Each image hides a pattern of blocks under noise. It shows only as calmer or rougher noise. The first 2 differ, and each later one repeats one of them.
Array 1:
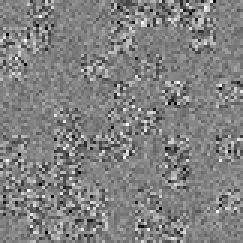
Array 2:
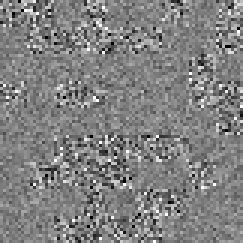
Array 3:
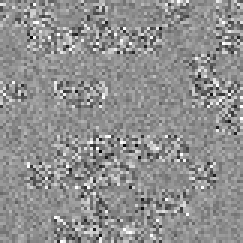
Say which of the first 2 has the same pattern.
2
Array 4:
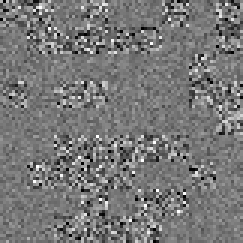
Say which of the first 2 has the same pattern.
2
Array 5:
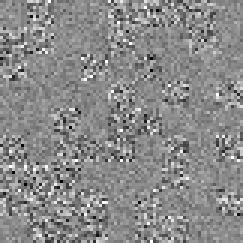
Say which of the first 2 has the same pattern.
1
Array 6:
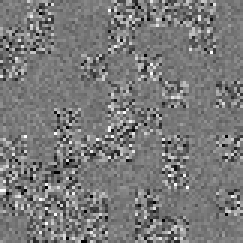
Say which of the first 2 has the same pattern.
1
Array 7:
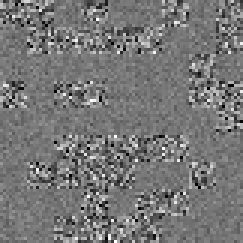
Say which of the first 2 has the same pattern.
2
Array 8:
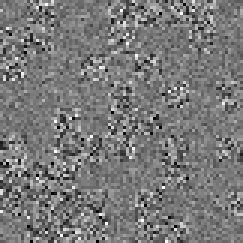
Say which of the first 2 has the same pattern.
1
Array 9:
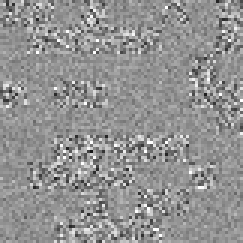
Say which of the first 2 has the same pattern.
2
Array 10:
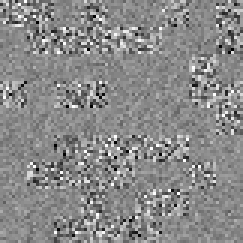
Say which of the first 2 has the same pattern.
2
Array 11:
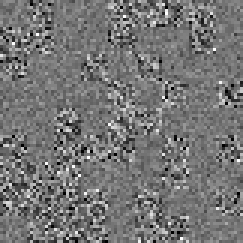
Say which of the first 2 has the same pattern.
1
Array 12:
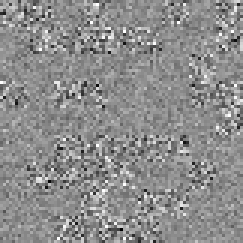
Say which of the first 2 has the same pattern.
2
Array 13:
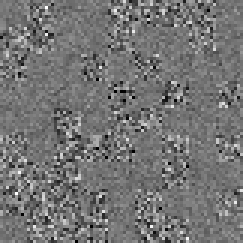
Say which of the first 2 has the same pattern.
1
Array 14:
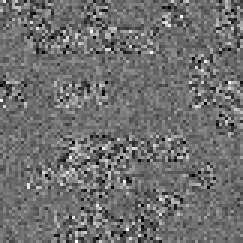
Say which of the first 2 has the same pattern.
2
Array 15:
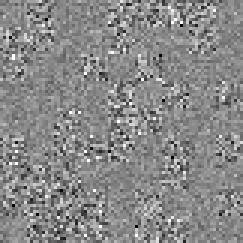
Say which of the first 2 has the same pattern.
1
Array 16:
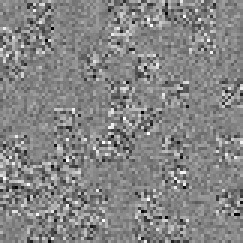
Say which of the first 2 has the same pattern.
1
